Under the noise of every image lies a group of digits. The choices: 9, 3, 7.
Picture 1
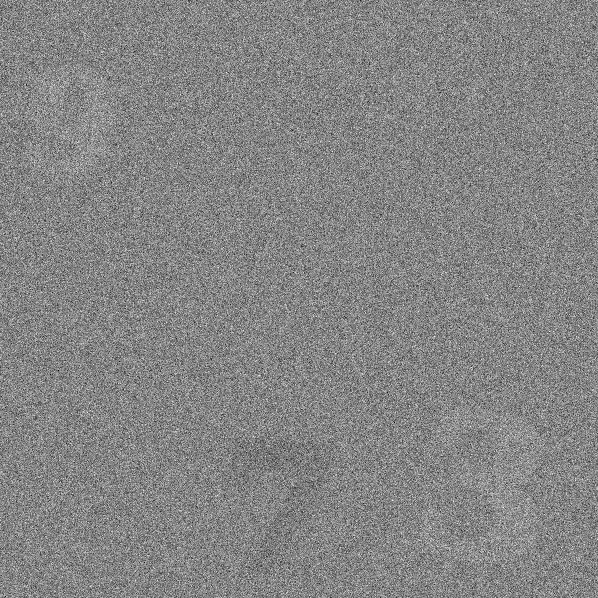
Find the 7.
bottom middle
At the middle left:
nothing
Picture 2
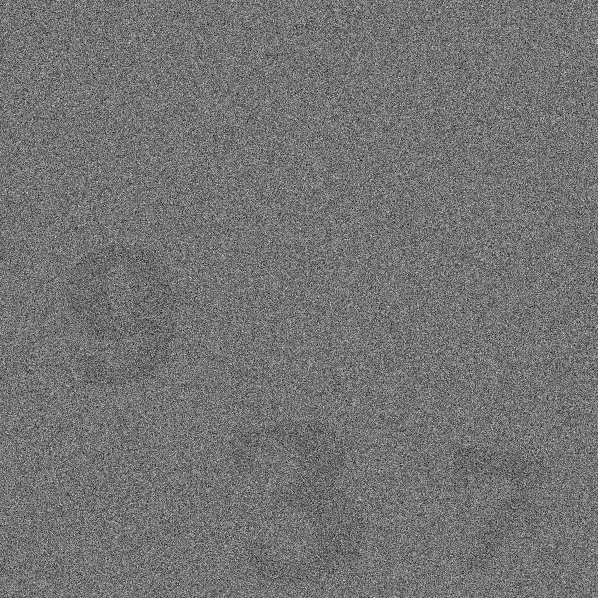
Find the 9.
middle left
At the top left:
nothing
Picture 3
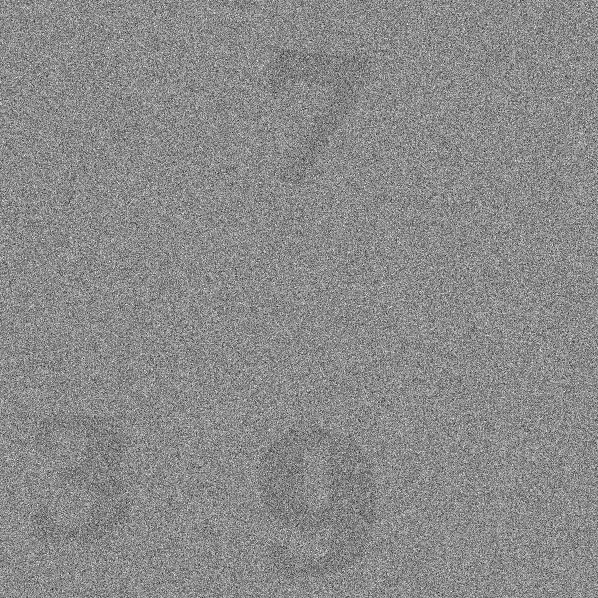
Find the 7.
top middle
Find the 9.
bottom middle
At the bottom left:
3
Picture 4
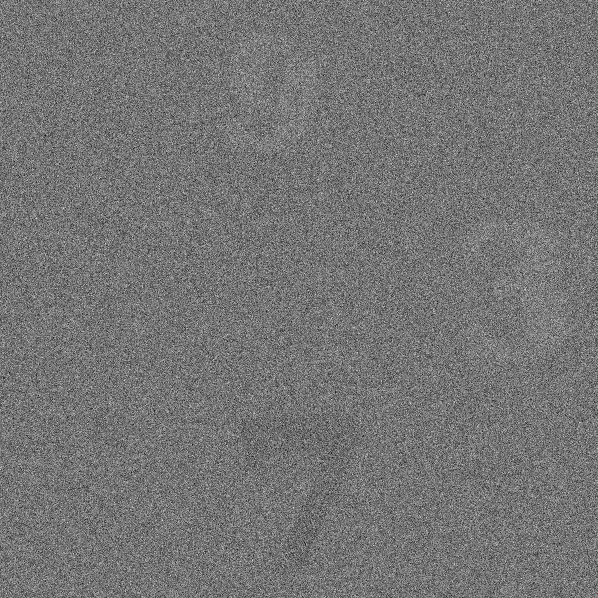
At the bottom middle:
7
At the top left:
nothing
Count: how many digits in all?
3
